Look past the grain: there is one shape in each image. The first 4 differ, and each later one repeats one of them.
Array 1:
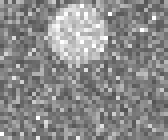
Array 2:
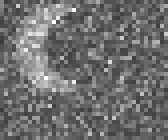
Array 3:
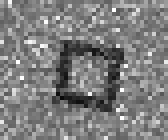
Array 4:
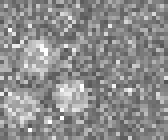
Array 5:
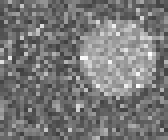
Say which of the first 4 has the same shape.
1
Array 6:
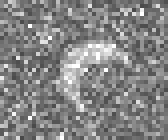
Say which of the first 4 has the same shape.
2
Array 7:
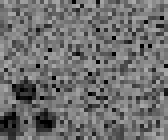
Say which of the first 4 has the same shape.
4
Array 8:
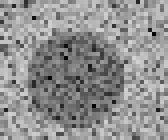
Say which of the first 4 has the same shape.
1
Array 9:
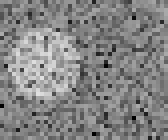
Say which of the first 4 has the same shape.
1
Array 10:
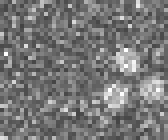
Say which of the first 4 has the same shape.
4
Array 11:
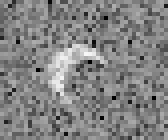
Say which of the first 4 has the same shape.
2
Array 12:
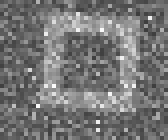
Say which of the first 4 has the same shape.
3
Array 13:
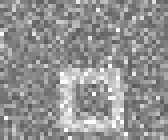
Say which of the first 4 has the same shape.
3
